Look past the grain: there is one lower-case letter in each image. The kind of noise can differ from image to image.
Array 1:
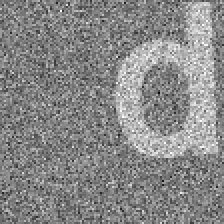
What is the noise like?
independent entries
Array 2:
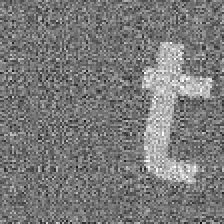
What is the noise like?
low rank plus noise
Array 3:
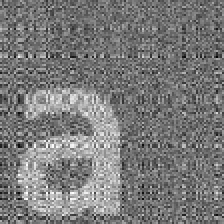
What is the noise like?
low rank plus noise
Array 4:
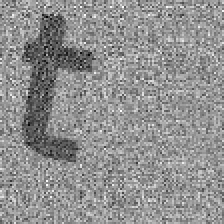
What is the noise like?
low rank plus noise
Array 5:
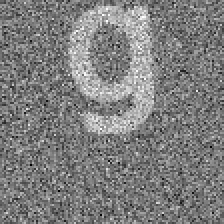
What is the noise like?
independent entries
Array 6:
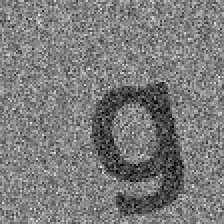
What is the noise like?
independent entries
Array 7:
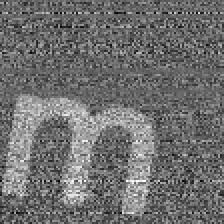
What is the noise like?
rows of uneven size
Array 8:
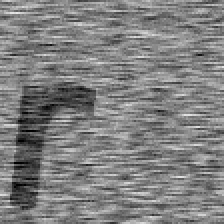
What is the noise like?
streaked along the rows
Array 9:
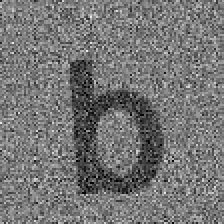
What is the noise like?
low rank plus noise
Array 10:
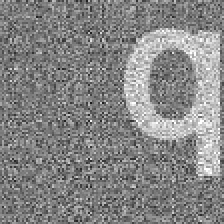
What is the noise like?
low rank plus noise
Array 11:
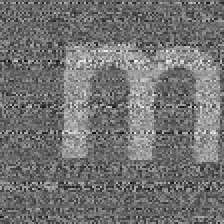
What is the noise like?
rows of uneven size
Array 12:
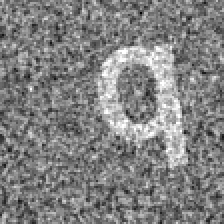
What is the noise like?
blotchy
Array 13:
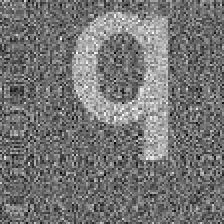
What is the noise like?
low rank plus noise
